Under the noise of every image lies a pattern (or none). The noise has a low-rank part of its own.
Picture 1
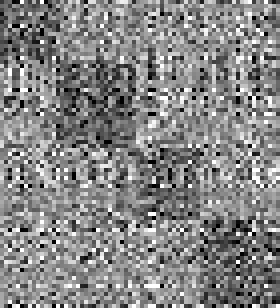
blocks along the diagonal
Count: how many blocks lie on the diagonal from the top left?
4
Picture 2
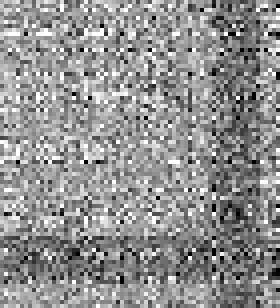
bands of rows crossing bands of columns
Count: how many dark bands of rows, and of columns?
1 and 1
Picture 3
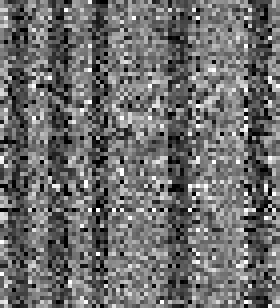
bands of columns
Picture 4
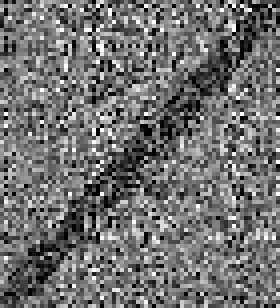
a diagonal band
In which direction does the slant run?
bottom left to top right
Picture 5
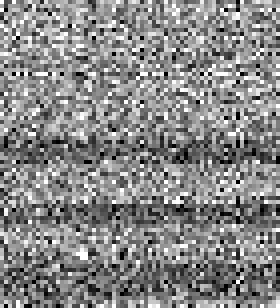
bands of rows
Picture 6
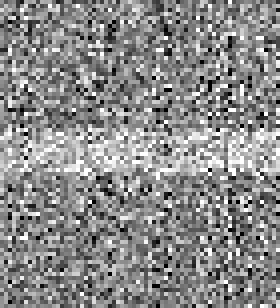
one band of rows
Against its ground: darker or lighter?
lighter
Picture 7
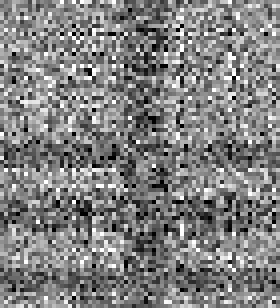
bands of rows crossing bands of columns
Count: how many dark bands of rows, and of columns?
3 and 1
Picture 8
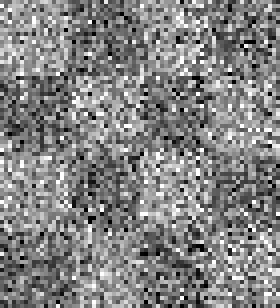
a checkerboard
